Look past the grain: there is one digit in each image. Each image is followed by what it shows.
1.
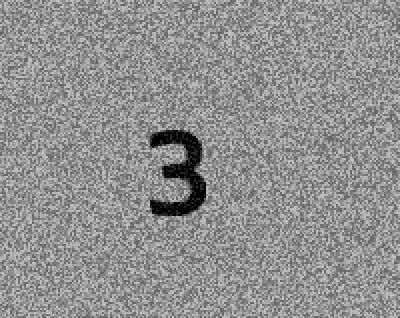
3
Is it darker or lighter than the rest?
darker
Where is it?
centre
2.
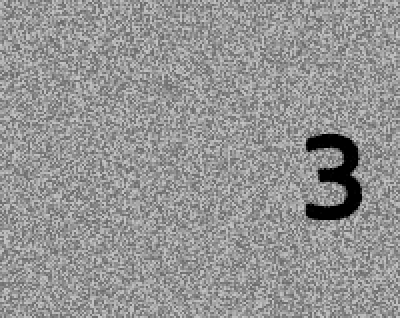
3
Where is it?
middle right
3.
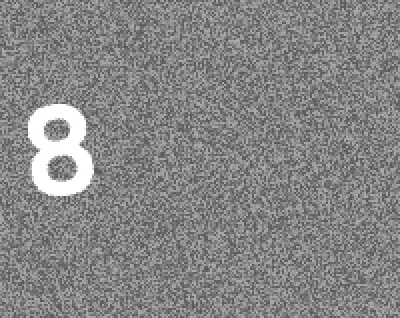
8
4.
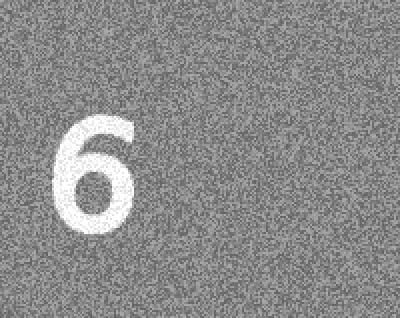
6
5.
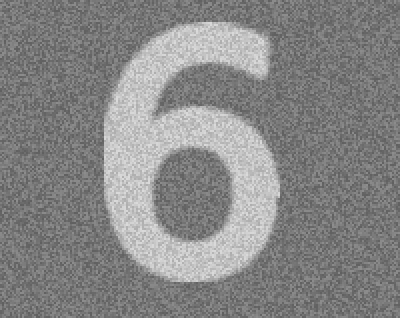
6
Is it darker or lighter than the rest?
lighter
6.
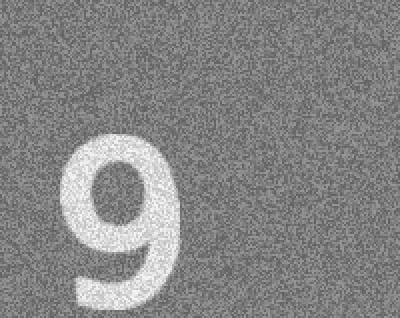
9
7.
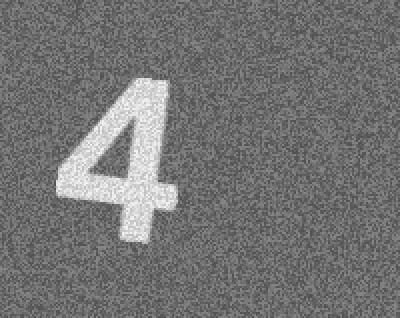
4
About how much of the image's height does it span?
half
